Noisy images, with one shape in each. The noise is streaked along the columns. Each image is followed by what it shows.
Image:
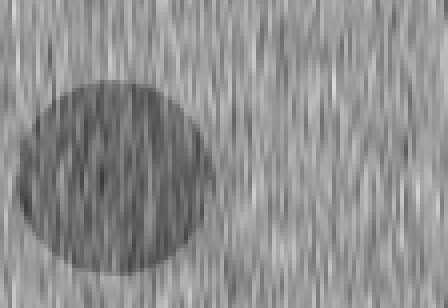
disc
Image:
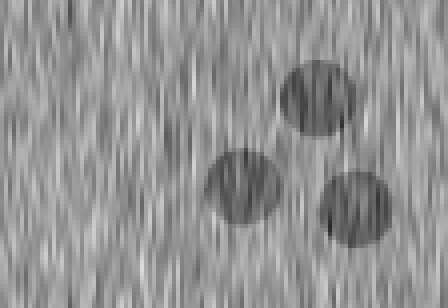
three dots
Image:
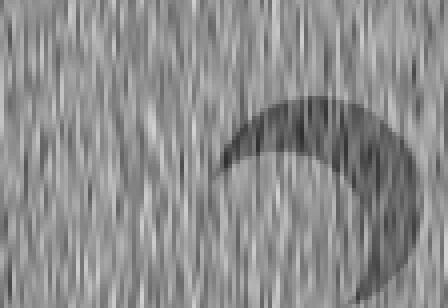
crescent
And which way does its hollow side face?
down and left
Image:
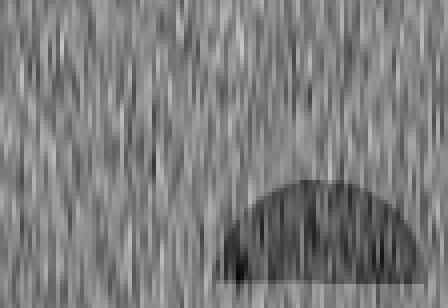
half disc
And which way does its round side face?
up
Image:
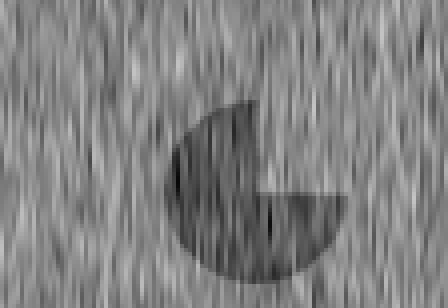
disc with a wedge cut out
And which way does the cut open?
up and right
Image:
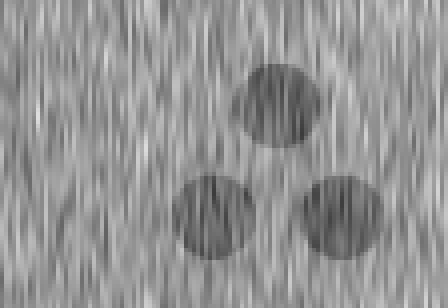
three dots
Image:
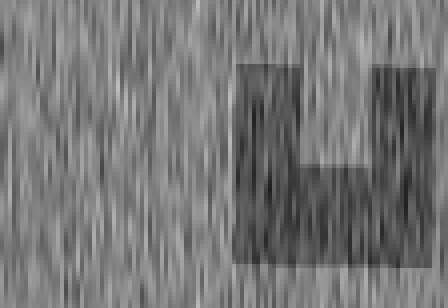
square with a notch
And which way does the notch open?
up
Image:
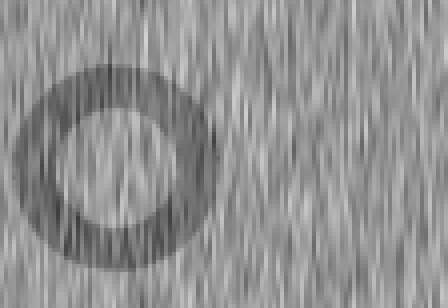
ring
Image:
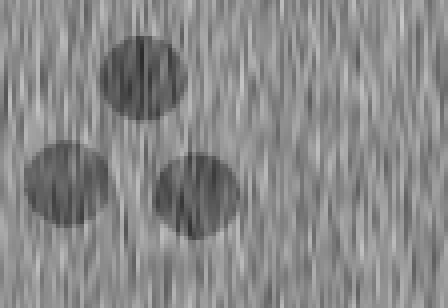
three dots
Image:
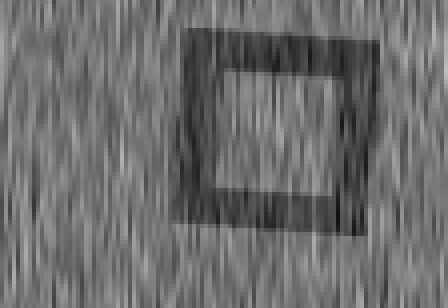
square frame
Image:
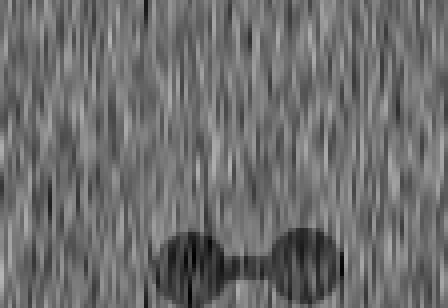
dumbbell
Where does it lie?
bottom middle
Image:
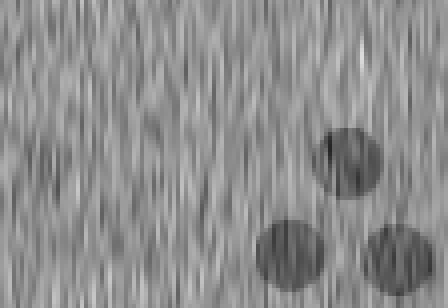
three dots
